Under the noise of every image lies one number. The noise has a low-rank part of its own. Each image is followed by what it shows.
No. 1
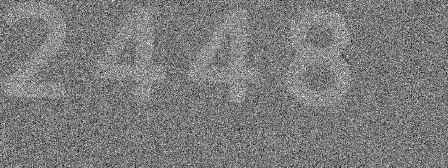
2448
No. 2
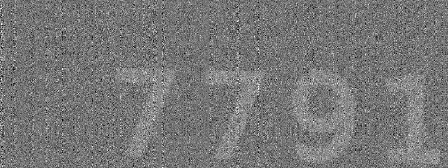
7791
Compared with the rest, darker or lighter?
lighter
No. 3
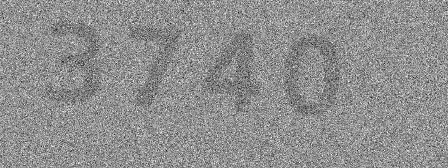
3740
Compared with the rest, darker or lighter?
darker
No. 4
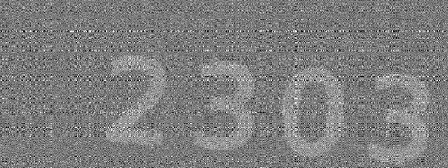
2303
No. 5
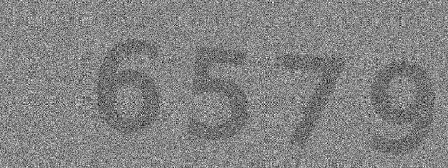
6579
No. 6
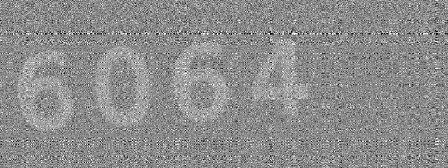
6064
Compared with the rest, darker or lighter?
lighter
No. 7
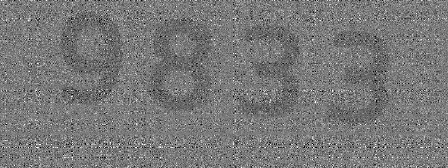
9833
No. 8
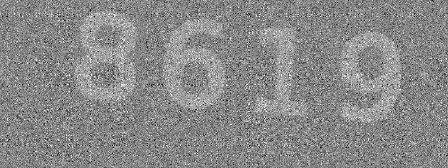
8619
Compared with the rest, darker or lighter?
lighter
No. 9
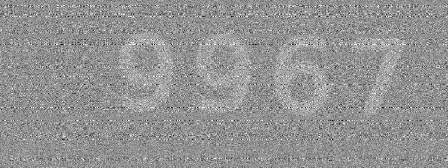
9967
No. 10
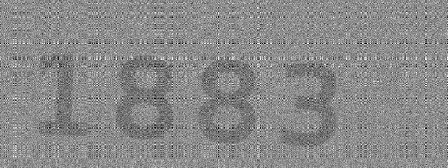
1883
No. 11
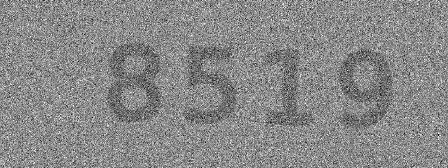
8519
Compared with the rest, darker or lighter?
darker
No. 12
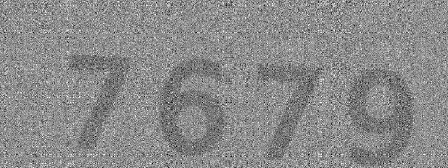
7679
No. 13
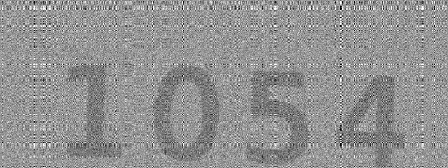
1054
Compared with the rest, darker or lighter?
darker
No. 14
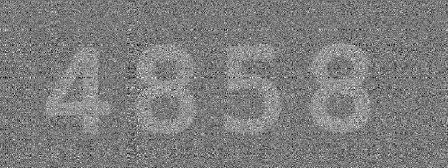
4858
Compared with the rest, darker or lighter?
lighter
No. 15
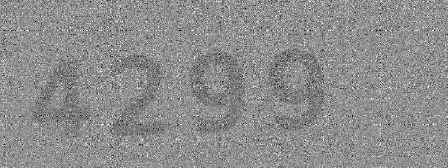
4299
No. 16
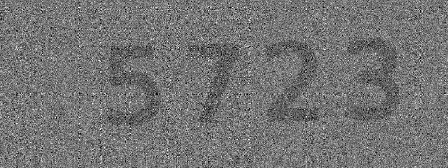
5723
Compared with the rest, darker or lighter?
darker
